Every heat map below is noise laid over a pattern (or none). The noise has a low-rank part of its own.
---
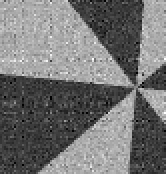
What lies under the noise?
spokes from one point
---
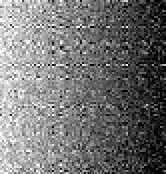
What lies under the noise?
a smooth slope
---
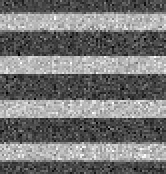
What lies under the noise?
horizontal stripes
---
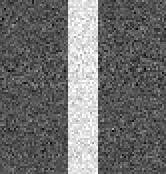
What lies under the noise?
one vertical stripe
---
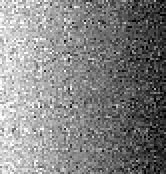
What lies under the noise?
a smooth slope
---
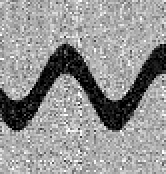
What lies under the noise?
a wavy band
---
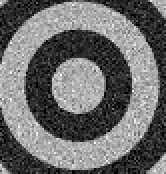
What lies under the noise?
rings round one point
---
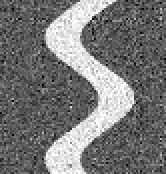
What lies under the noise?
a wavy band
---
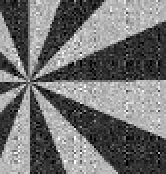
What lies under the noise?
spokes from one point
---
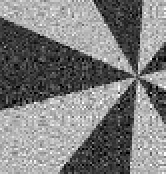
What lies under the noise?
spokes from one point
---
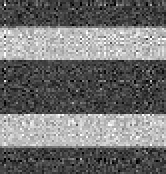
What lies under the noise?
horizontal stripes
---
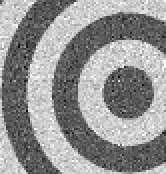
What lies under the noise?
rings round one point
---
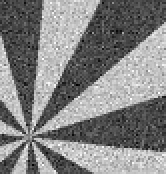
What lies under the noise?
spokes from one point
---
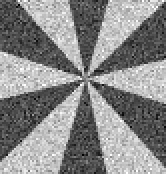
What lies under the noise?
spokes from one point
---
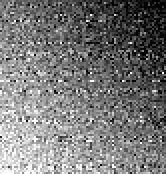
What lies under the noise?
a smooth slope
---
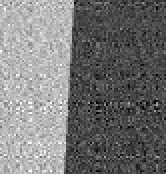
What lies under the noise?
a sharp edge
